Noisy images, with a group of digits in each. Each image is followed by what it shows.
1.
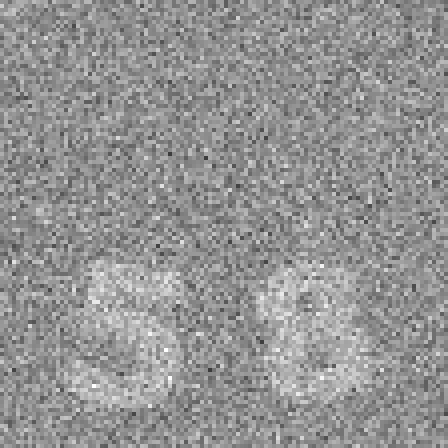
bottom left: light 5; bottom right: light 8
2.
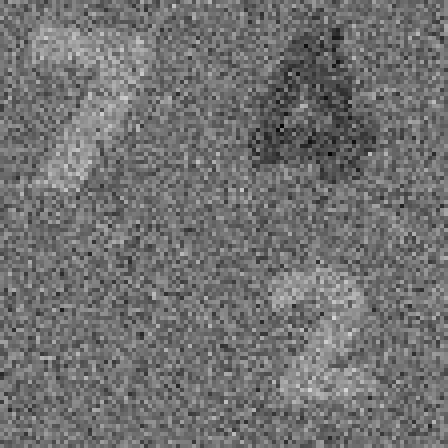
top left: light 7; top right: dark 4; bottom right: light 2
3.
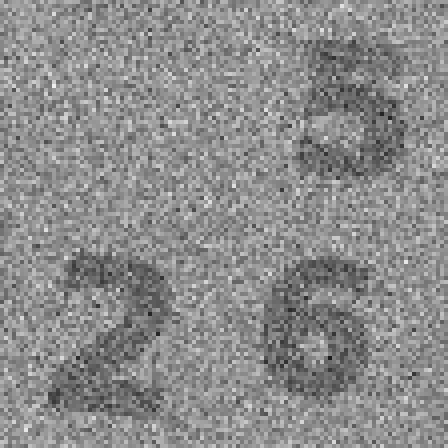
top right: dark 5; bottom left: dark 2; bottom right: dark 6
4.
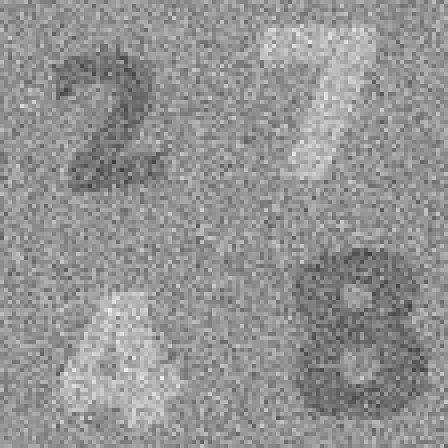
top left: dark 2; top right: light 7; bottom left: light 4; bottom right: dark 8
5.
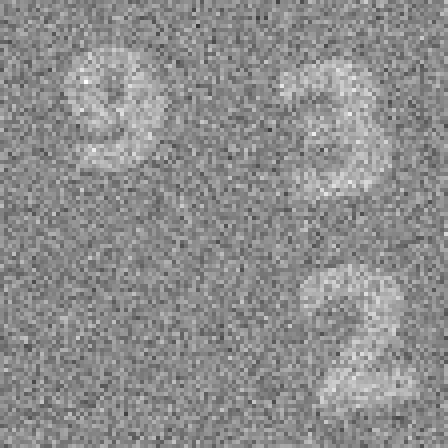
top left: light 9; top right: light 3; bottom right: light 2
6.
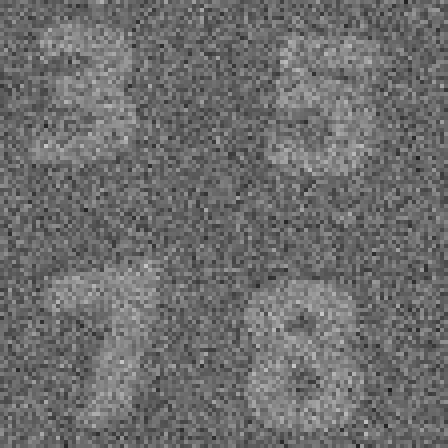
top left: light 3; top right: light 5; bottom left: light 7; bottom right: light 8
